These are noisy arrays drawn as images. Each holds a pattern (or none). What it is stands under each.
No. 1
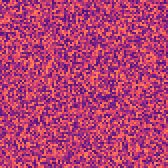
only noise
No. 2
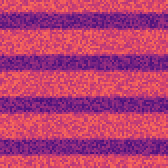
horizontal stripes
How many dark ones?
4
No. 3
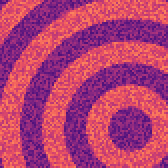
rings round one point
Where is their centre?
bottom right
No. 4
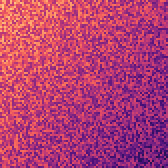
a smooth slope
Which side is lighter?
top left
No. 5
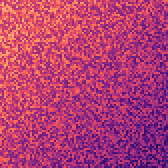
a smooth slope
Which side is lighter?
top left
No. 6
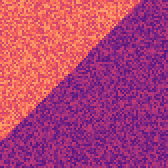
a sharp edge
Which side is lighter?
top left
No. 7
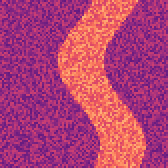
a wavy band
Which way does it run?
top to bottom
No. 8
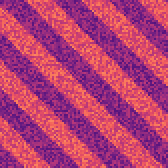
diagonal stripes
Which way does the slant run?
top left to bottom right
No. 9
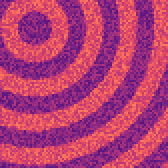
rings round one point
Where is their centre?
top left
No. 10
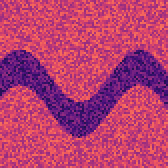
a wavy band
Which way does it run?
left to right
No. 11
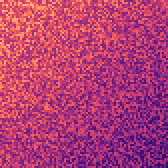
a smooth slope
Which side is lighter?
top left
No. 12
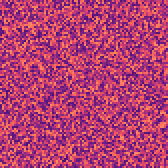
only noise
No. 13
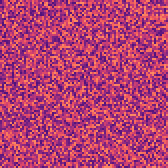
only noise
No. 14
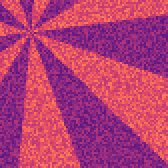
spokes from one point
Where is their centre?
top left
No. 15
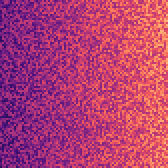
a smooth slope
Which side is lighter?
right
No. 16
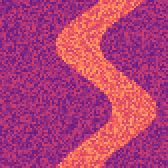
a wavy band
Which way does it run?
top to bottom
